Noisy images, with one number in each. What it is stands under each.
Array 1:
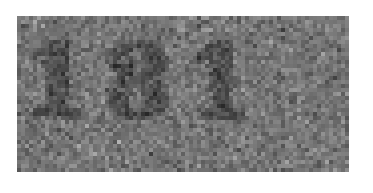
181
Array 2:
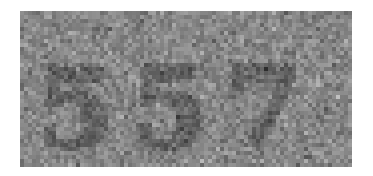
557
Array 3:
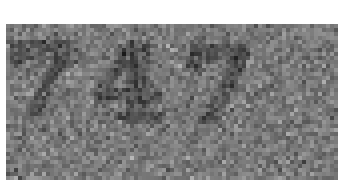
747
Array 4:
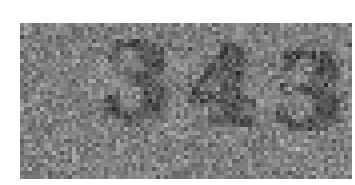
343
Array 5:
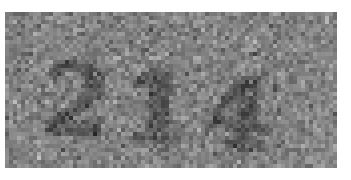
214
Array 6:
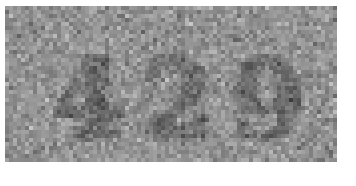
429
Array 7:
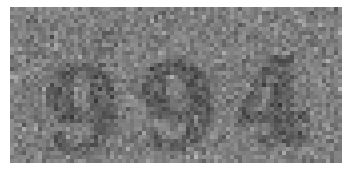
994
